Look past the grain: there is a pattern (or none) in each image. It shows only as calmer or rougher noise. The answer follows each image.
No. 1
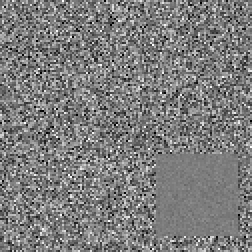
one block
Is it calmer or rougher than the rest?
calmer
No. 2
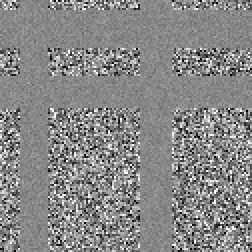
bands of rows crossing bands of columns
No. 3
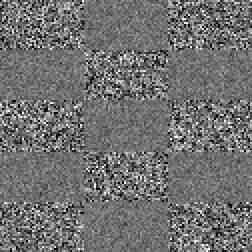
a checkerboard
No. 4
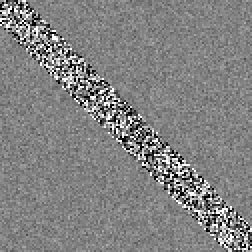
a diagonal band
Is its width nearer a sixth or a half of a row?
a sixth
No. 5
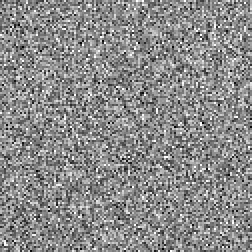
only noise
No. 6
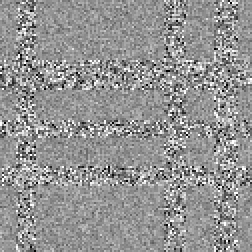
bands of rows crossing bands of columns
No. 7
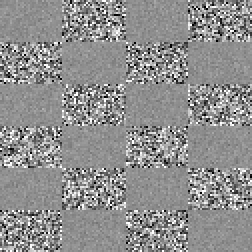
a checkerboard
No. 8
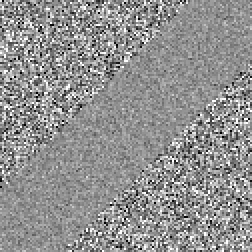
a diagonal band
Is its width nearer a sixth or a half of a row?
a half
